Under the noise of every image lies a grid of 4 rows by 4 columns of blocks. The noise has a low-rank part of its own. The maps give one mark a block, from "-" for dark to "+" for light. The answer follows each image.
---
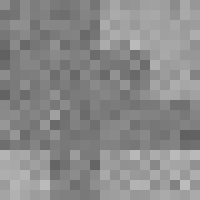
- - + +
- - - +
- - - -
+ - + +
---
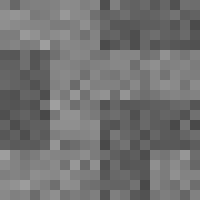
+ + - -
- + + +
- + - -
+ + - +
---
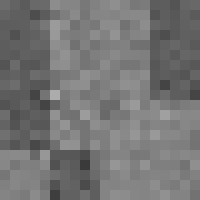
- + + -
- + + -
- + + +
+ - + +
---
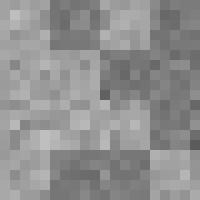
+ - + -
+ + - -
+ + + -
+ - - +
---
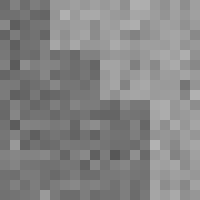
- + + +
- - + +
- - - +
- - - +
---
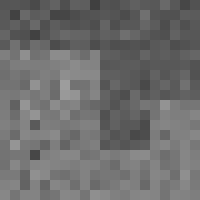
- - - -
+ + - -
+ + - +
+ + + +
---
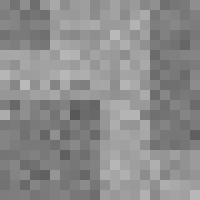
- + + -
+ + + -
- - + -
- - + +
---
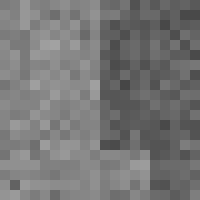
+ + - -
+ + - -
+ + - -
+ + + -
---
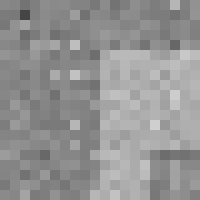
- - - -
- - + +
- - + +
- - + -
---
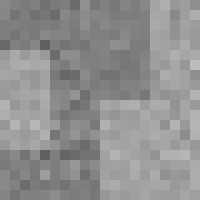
- - - +
+ - - +
+ - + +
- - + +
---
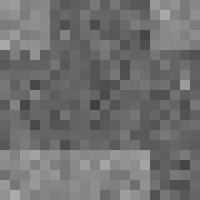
+ - - +
- - - -
- - - -
+ + + -
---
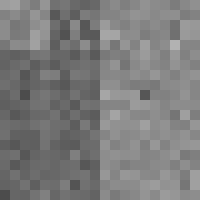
+ - + +
- - + +
- - + +
- - + +
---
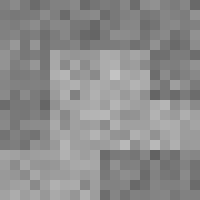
- - - -
- + + -
- + + +
+ + - -
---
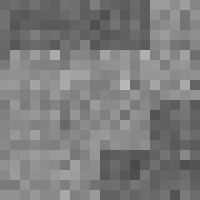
- - - +
+ + + +
+ + + -
+ + - -
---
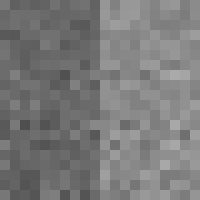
- - + +
- - + +
- - + +
- - + +
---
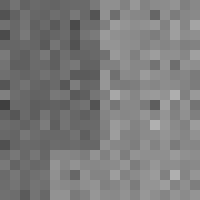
- - + +
- - + +
- - + +
- + + +
